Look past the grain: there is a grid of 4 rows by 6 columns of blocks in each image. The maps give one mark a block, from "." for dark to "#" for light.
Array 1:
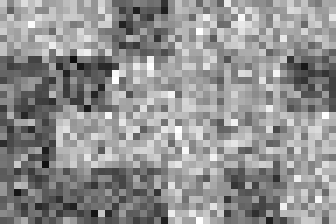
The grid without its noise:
# # . # # #
. . # # # .
. # # # # #
. . . # . #
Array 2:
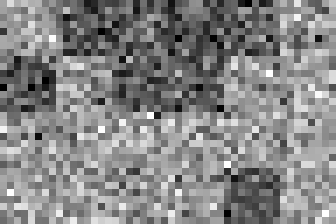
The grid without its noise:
# . . . . #
. # . . # #
# # # # # #
# # # # . #
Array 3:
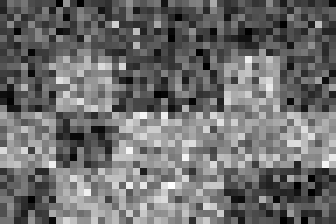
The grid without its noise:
. . . . . .
. # . . # .
# . # # # #
. # # # . .
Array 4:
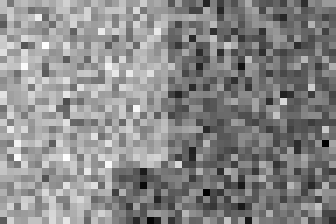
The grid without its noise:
# # # . . .
# # # . . .
# # # . . .
# # . . . .
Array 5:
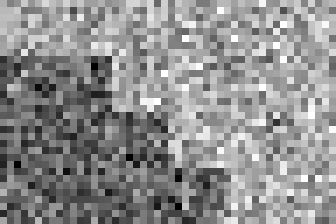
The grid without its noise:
# # # # # #
. . # # # #
. . . # # #
. . . . # #
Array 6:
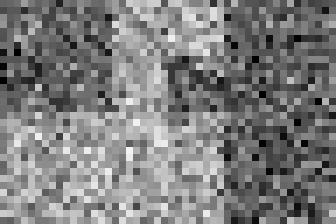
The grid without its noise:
. . # # . .
. . # . . .
# # # # . .
# # # # . .
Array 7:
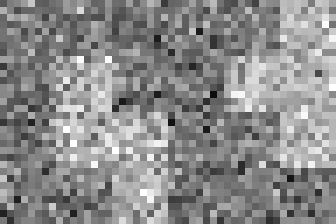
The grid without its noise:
. . . . . #
. # . . # #
. # # . . #
. . # . . .
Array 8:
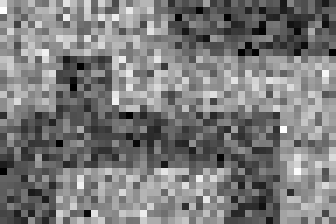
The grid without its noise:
# # # . . .
# . # # # #
. . . . . #
. # # # . #
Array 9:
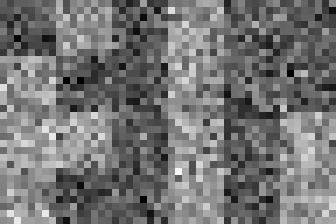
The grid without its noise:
. # . # . .
# . . # . .
# # . # . #
# . . # . #
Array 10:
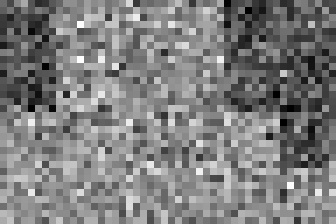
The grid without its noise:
. # # # . .
. # # # . .
# # # # # .
# # # # # #
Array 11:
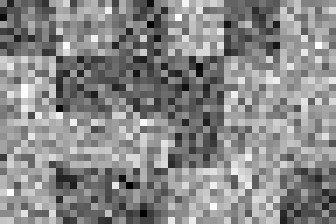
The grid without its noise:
. # . # . #
# . . . # #
# # # . # #
# . . # # .
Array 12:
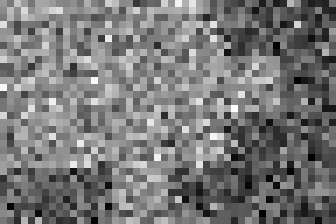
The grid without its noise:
# # # # . .
# # # # # .
# # # # . .
. . # . . .
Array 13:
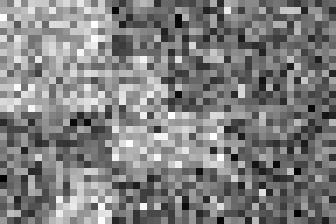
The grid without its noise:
# # . . . .
# # # . . .
. . # # . .
. # . . . .
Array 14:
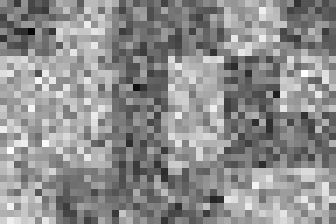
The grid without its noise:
. # . . # .
# # . # . #
# # . # . .
# . . . # #
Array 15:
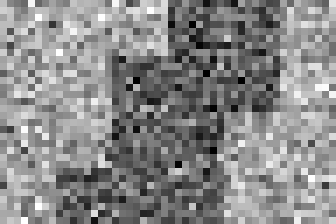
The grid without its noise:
# # # . . #
# # . . . #
# # . . # #
# . . . # #
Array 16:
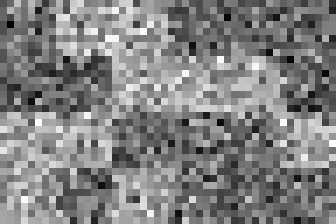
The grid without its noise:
. # # . . .
. . # # # .
# # . . . #
# . # . . .
